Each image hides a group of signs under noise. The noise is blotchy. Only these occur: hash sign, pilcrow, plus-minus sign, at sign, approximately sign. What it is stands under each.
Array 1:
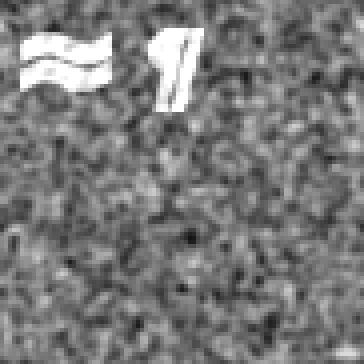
top left: approximately sign; top middle: pilcrow
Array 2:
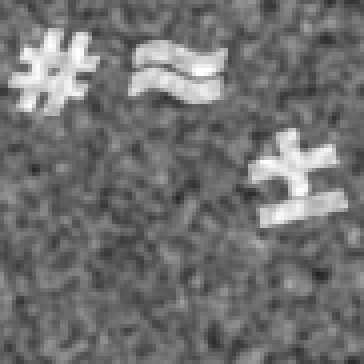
top left: hash sign; top middle: approximately sign; middle right: plus-minus sign
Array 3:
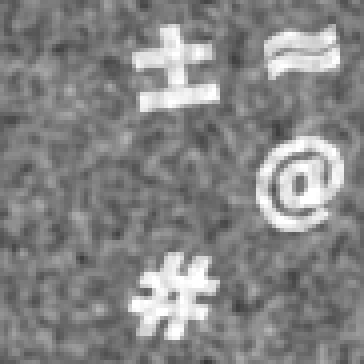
top middle: plus-minus sign; top right: approximately sign; middle right: at sign; bottom middle: hash sign
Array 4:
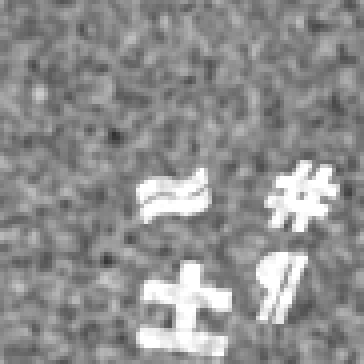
centre: approximately sign; middle right: hash sign; bottom middle: plus-minus sign; bottom right: pilcrow
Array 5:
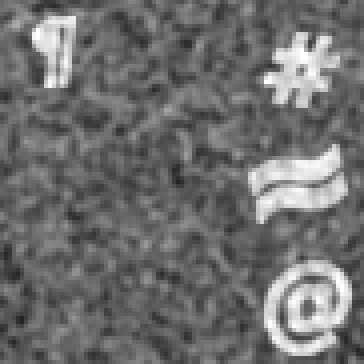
top left: pilcrow; top right: hash sign; middle right: approximately sign; bottom right: at sign
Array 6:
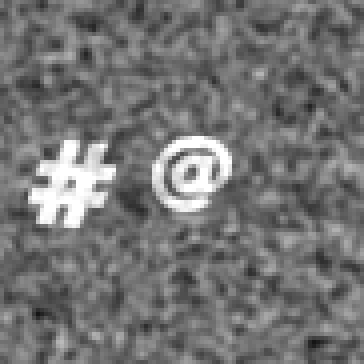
middle left: hash sign; centre: at sign
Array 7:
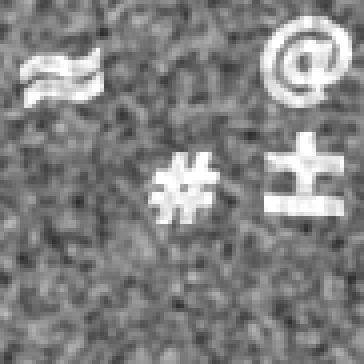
top left: approximately sign; top right: at sign; centre: hash sign; middle right: plus-minus sign
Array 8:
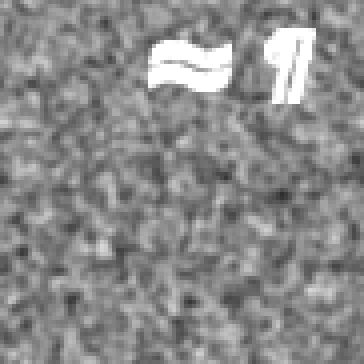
top middle: approximately sign; top right: pilcrow
